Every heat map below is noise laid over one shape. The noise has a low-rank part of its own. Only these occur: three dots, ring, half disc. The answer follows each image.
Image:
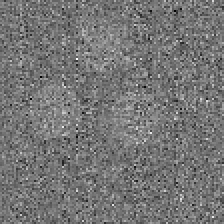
three dots
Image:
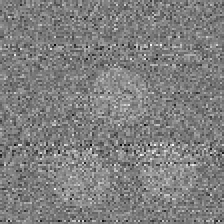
three dots
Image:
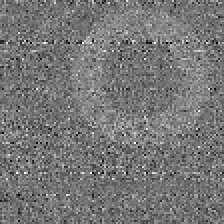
ring
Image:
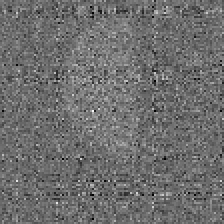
half disc
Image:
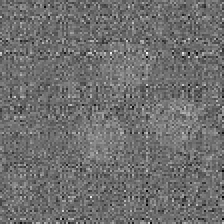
three dots
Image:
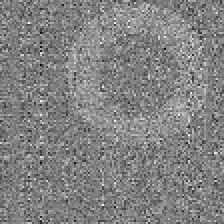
ring
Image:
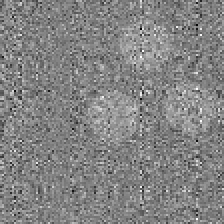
three dots
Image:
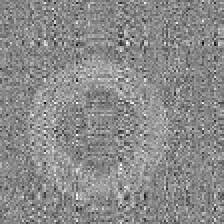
ring
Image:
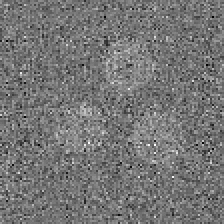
three dots
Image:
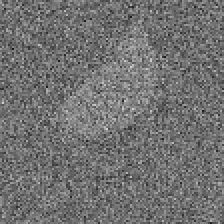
half disc
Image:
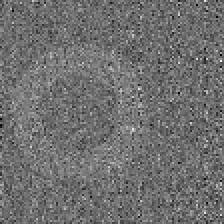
ring
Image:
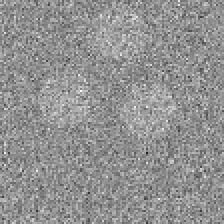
three dots
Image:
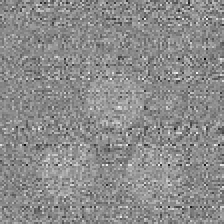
three dots
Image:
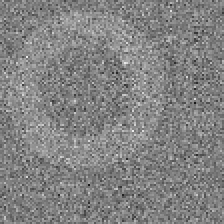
ring
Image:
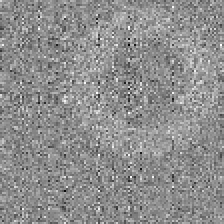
ring
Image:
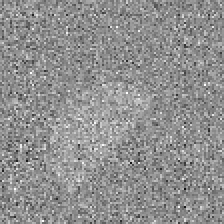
half disc
